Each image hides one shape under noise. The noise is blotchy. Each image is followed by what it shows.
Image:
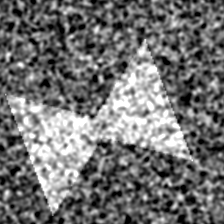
light bow tie
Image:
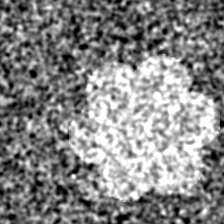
light flower
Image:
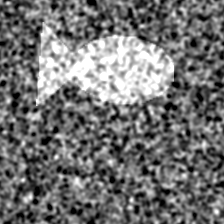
light fish
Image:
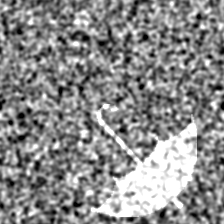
light umbrella
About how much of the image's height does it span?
half
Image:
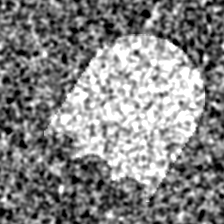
light ghost
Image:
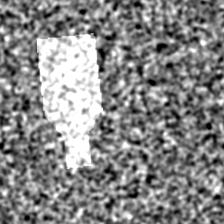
light bottle
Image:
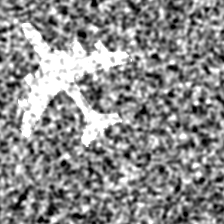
light airplane
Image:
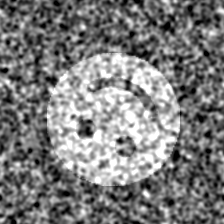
light smiling face
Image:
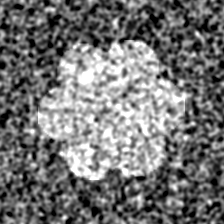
light flower
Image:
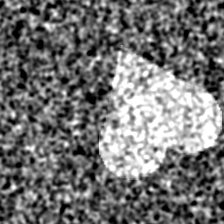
light heart
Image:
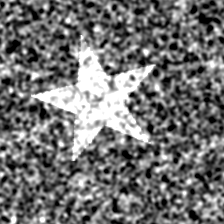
light star
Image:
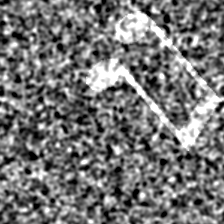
light pair of musical notes
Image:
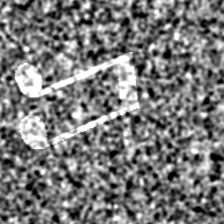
light pair of musical notes
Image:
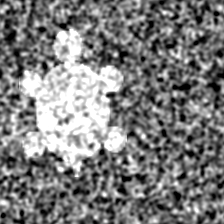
light turtle
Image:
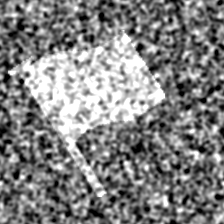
light flag
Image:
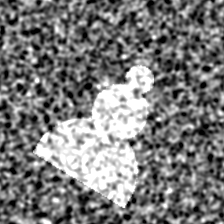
light chess pawn
